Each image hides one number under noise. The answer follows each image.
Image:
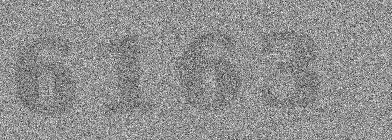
6163
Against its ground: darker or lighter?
darker
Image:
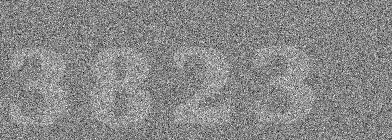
3823
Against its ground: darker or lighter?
lighter
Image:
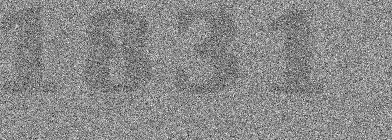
1831
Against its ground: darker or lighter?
darker
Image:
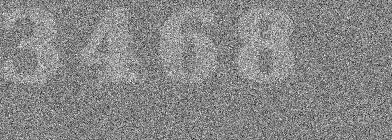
3468
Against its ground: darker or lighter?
lighter
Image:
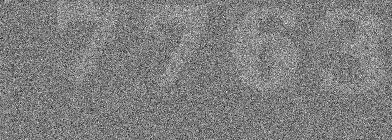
7763
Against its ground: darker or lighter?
lighter
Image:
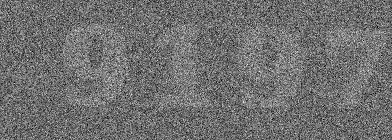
9197
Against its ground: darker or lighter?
lighter
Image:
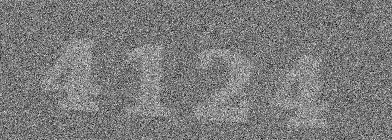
4124
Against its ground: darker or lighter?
lighter
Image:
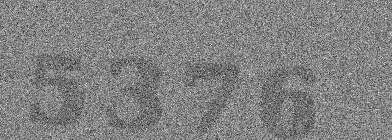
5376
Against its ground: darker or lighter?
darker
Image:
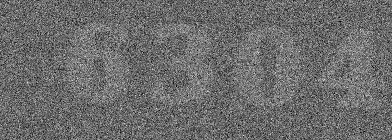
6304
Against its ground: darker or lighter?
lighter
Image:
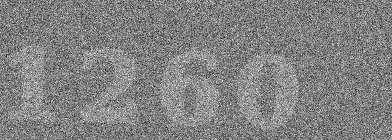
1260
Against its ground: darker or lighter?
lighter
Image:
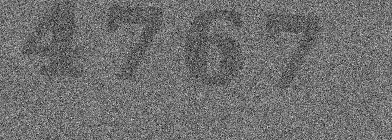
4767
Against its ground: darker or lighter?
darker
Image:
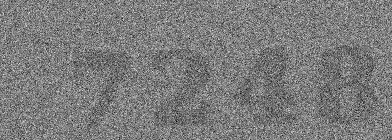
7248
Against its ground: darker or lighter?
darker
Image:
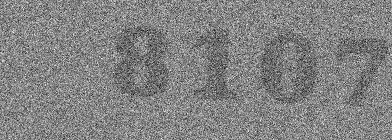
8107
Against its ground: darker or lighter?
darker
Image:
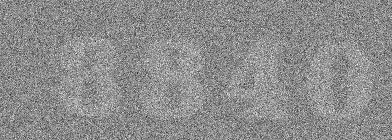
8840
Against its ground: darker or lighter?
lighter
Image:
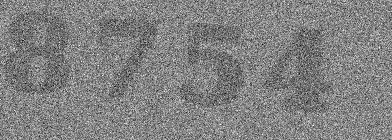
8754
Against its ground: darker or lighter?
darker
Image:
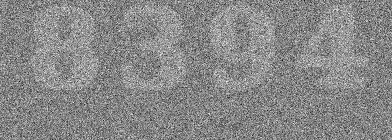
8394
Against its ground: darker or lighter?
lighter
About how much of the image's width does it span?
nearly all
